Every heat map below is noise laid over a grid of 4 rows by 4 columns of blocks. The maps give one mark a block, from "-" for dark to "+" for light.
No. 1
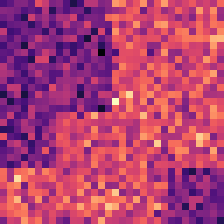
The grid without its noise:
--++
--++
-+++
+++-
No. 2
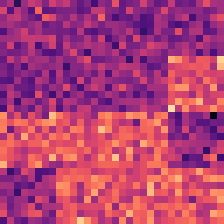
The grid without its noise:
----
---+
+++-
-+++
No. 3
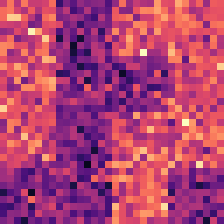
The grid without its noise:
+-++
+--+
+-++
--+-
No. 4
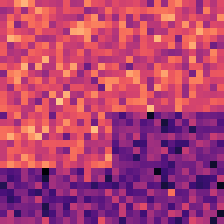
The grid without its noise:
++++
++++
++--
----
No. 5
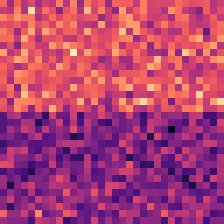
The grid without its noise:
++++
++++
----
----
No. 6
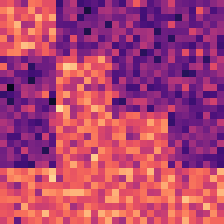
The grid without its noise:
+---
-+--
-++-
++++
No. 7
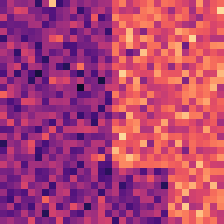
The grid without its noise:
--++
--++
--++
---+
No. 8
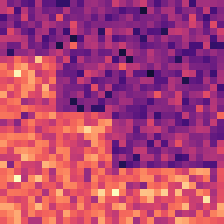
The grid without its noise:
----
+---
++--
++++
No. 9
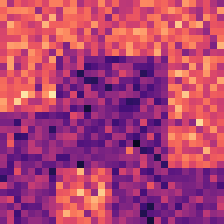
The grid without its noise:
++++
+--+
---+
-+--
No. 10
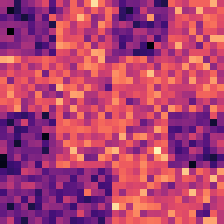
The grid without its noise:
-+-+
++++
-++-
--++
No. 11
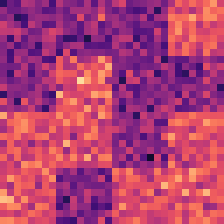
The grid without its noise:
---+
-+--
++-+
+-++
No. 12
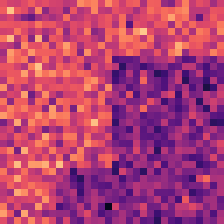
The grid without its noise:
++++
++--
++--
+---
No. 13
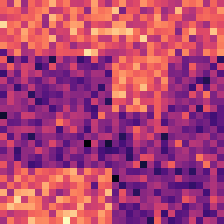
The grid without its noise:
++++
--+-
----
++--
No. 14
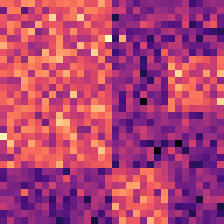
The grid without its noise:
++--
++-+
++--
--+-
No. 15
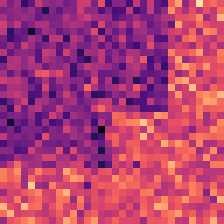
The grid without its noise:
---+
---+
--++
++++
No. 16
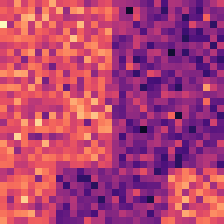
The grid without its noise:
++--
++--
++--
+--+
